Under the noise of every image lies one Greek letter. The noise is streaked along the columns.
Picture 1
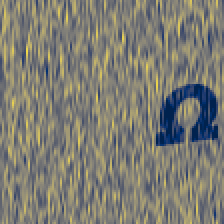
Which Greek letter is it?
omega
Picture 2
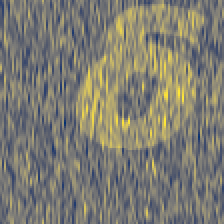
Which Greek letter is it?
delta
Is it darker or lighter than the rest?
lighter
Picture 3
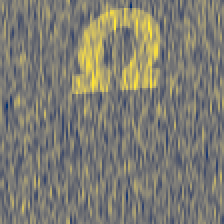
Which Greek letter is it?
omega
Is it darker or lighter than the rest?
lighter
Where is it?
top middle
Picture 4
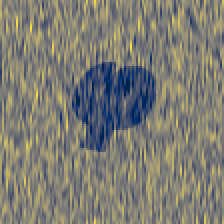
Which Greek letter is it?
phi
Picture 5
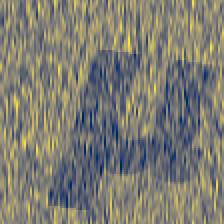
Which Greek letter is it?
mu
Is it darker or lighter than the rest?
darker
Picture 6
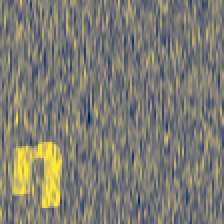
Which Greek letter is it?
eta
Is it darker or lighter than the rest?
lighter
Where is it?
bottom left
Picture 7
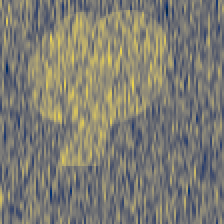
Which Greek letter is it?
phi
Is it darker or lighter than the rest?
lighter
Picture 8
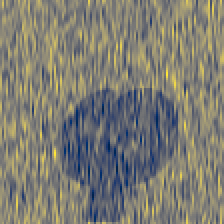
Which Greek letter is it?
phi
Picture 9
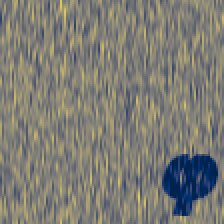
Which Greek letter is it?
phi
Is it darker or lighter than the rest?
darker
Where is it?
bottom right
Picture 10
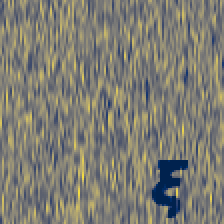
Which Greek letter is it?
xi
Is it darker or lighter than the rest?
darker
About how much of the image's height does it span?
a quarter
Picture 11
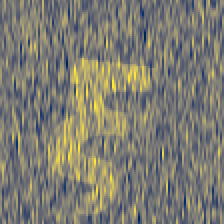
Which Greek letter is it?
xi
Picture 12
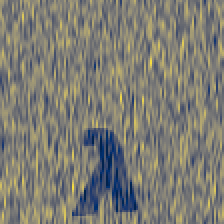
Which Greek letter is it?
lambda
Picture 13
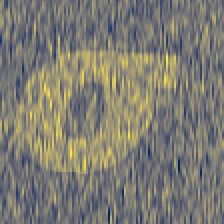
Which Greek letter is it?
sigma
